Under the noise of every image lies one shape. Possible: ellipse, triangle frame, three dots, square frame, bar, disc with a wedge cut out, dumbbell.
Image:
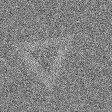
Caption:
light triangle frame
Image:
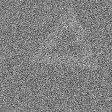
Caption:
light triangle frame
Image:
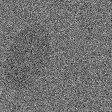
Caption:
dark ellipse
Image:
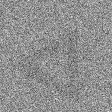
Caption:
dark triangle frame
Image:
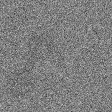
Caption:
dark dumbbell
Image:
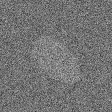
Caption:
light ellipse, centre
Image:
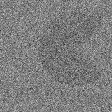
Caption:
dark disc with a wedge cut out
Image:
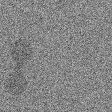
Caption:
dark dumbbell
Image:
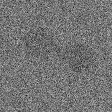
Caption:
dark dumbbell
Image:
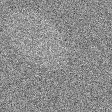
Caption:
light ellipse
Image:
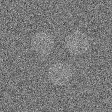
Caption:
light three dots
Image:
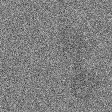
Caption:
dark dumbbell
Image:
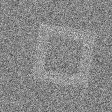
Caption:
light square frame
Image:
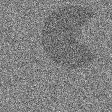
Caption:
dark disc with a wedge cut out
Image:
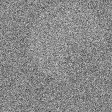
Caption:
light disc with a wedge cut out
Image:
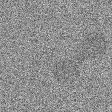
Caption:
dark dumbbell
